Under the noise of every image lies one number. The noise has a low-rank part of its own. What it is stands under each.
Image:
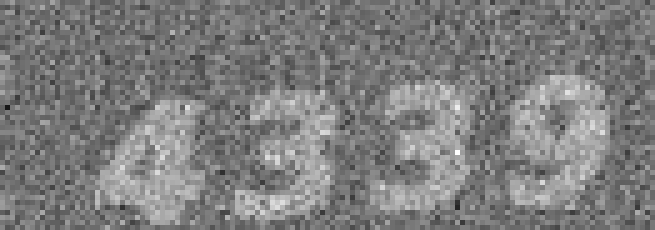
4339
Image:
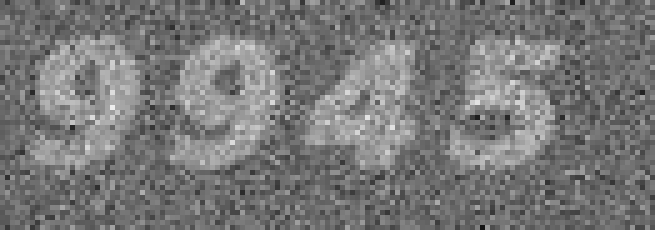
9945
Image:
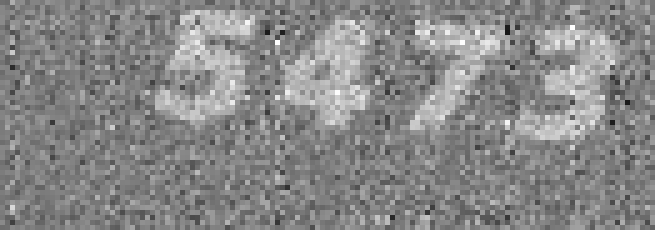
5473
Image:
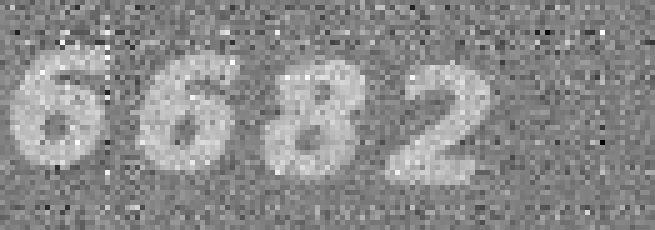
6682
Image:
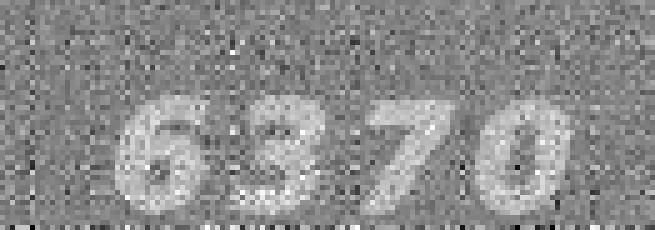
6370
